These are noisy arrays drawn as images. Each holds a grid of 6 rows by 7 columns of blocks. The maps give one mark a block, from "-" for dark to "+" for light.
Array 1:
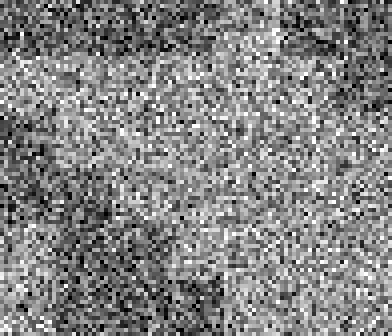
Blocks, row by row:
- - - - + - -
+ + + + + + -
- + + + + + +
- - + + + + +
+ - - + + + +
+ - - - + + +
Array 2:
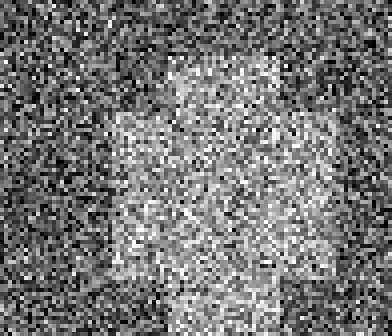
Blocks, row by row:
- - - - - - -
- - - + + - -
- - + + + + -
- - + + + + -
- - + + + + -
- - - + + - -
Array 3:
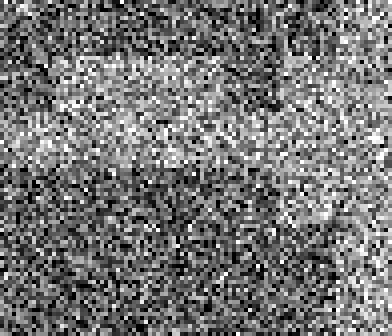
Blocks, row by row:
- - - - - - +
- + + + - + +
+ + + + + + +
- - - - - + +
- - - - - - +
- - - - - - +
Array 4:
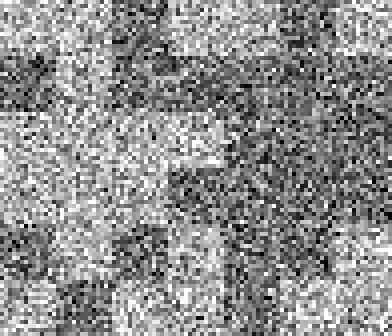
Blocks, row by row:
+ + - + + - +
- + - - - - -
+ + + + - - -
+ + + - - - -
- + - + - - +
+ - + + - + +
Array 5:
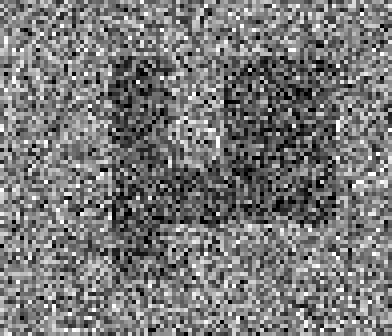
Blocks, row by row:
+ + + + + + +
+ + - + - - +
+ + - + - - +
+ + - - - - +
+ + - + + + +
+ + + + + + +
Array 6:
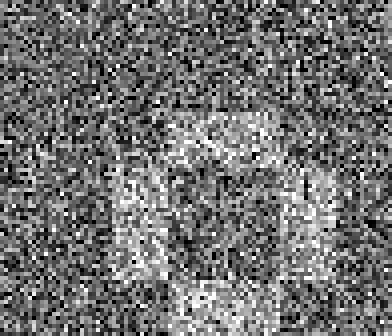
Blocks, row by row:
- - - - - - -
- - - - - - -
- - - + + - -
- - + - - + -
- - + - - + -
- - - + + - -
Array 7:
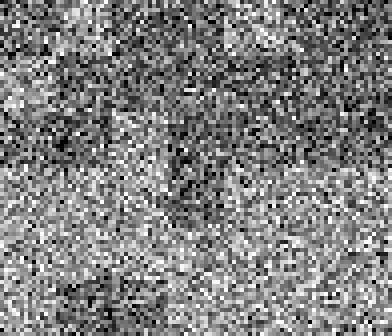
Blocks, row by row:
- + - - + - -
+ - - - - - -
- - + - - - -
+ + + - + + +
+ + + + + + +
+ - - + + + +
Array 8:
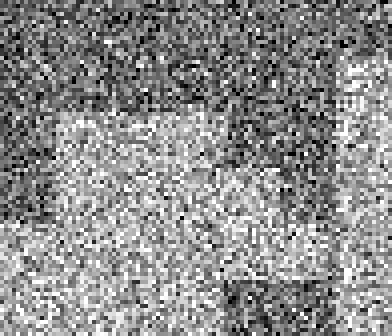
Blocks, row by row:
- - - - - - -
- - - - - - +
- + + + - - +
- + + + + - +
+ + + + + + +
+ + + + - - +
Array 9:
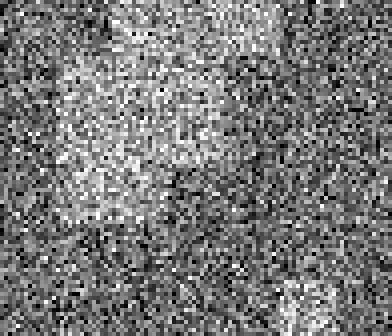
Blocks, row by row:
- - + + + - -
- + + + - - -
- + + + - - -
- + + - - - -
- - - - - - -
- - - - - + -
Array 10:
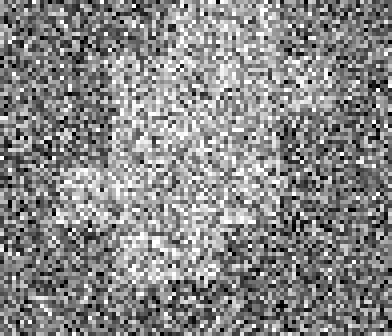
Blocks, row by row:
- - - + + - -
- - + + + + -
- - + + + - -
- + + + + - -
- - + + - - -
- - - - - - -
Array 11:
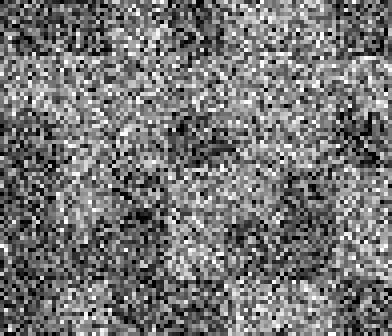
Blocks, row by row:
- - + - + + -
+ + + + + + +
- + + - + + -
- + - + + - +
- - - + - - +
- + - - + + -
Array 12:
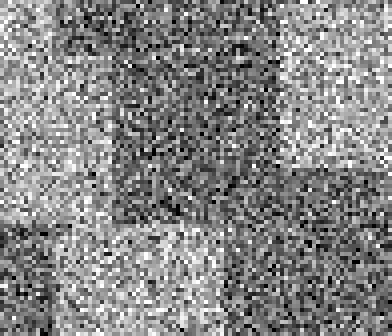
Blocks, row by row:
+ - - - - + +
+ + - - - + +
+ + - - - + +
+ + - - - - -
- + + + - - -
- + + + - - -
